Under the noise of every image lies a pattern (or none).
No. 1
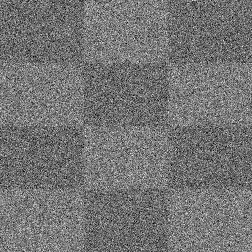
a checkerboard
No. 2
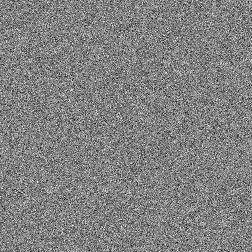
only noise
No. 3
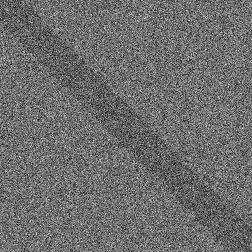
a diagonal band
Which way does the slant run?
top left to bottom right
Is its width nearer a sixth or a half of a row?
a sixth
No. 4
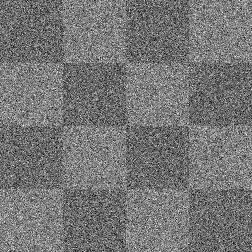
a checkerboard
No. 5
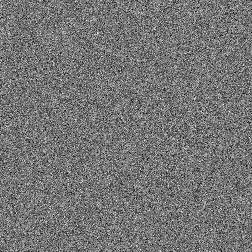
only noise
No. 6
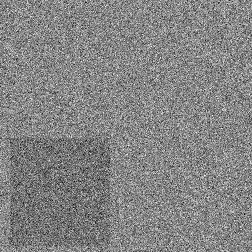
one block
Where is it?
bottom left
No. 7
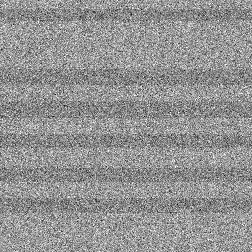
bands of rows
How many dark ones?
6
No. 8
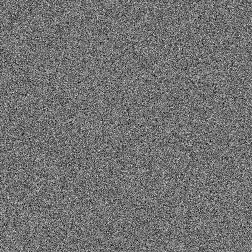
only noise
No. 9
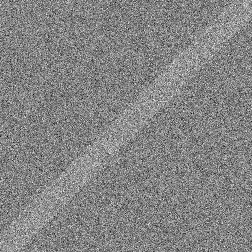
a diagonal band
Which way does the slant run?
bottom left to top right
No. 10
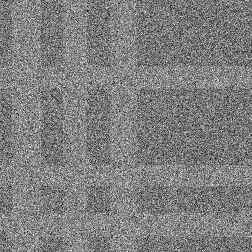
bands of rows crossing bands of columns
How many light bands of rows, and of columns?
3 and 3
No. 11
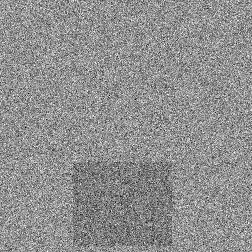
one block
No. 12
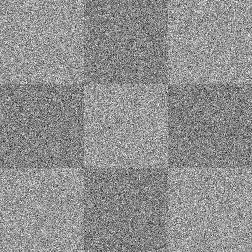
a checkerboard
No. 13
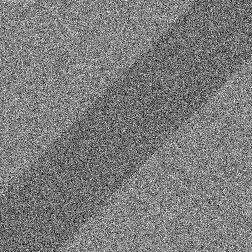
a diagonal band
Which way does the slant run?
bottom left to top right
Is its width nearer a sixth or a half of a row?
a half
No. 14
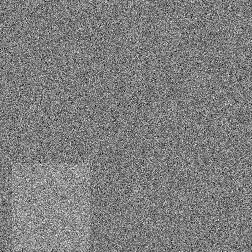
one block
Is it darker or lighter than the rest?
lighter
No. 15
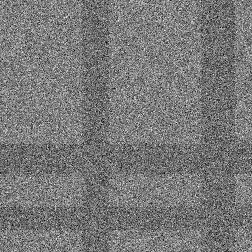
bands of rows crossing bands of columns
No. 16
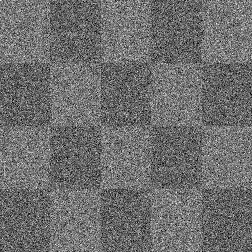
a checkerboard
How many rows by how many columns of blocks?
4 by 5
